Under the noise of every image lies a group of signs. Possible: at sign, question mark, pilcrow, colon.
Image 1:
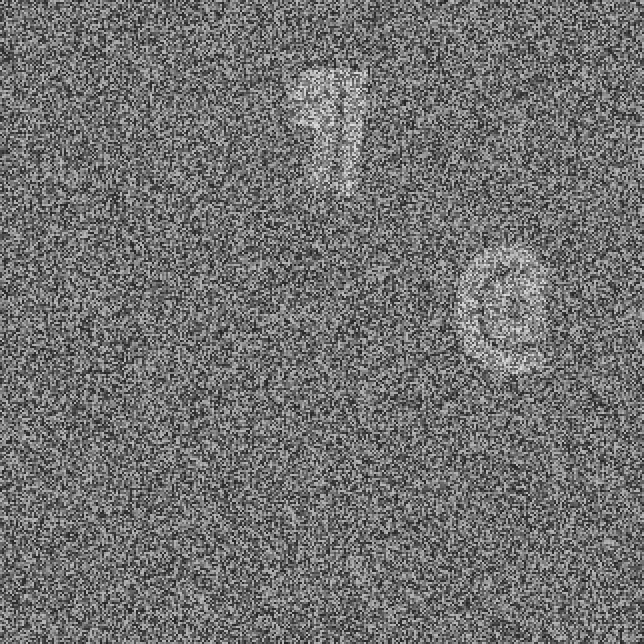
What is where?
top middle: light pilcrow; middle right: light at sign
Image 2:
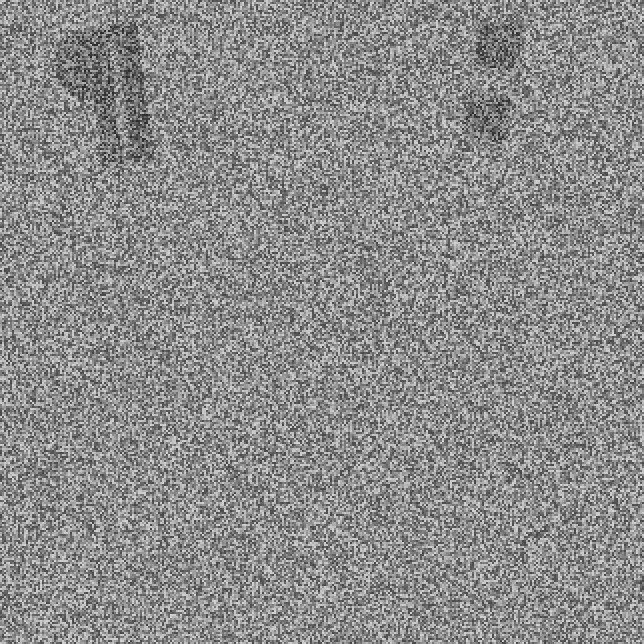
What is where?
top left: dark pilcrow; top right: dark colon
